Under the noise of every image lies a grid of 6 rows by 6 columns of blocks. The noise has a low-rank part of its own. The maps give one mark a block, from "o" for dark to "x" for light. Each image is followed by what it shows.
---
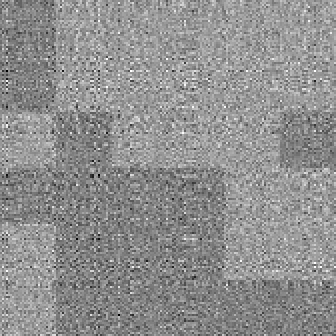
o x x x x x
o x x x x x
x o x x x o
o o o o x x
x o o o x x
x o o o o o
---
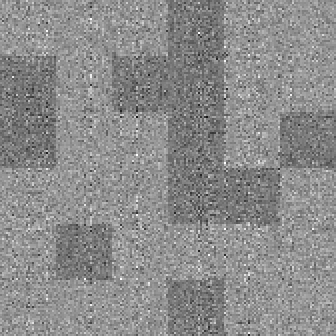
x x x o x x
o x o o x x
o x x o x o
x x x o o x
x o x x x x
x x x o x x
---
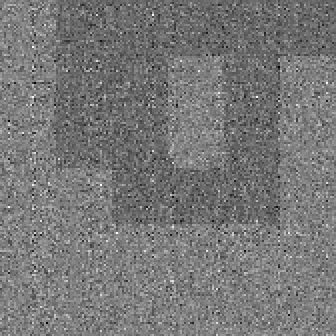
x o o o o o
x o o x o x
x o o x o x
x x o o o x
x x x x x x
x x x x x x
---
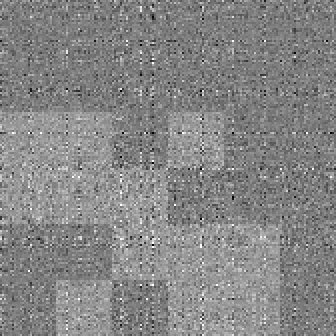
o o o o o o
o o o o o o
x x o x o o
x x x o o o
o o x x x o
o x o x x o
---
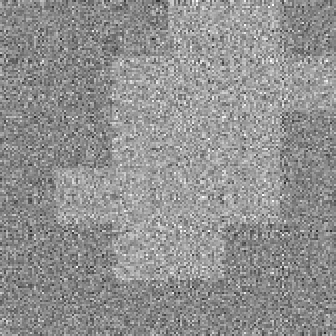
o o o x x o
o o x x x x
o o x x x o
o x x x x o
o o x x o o
o o o o o o
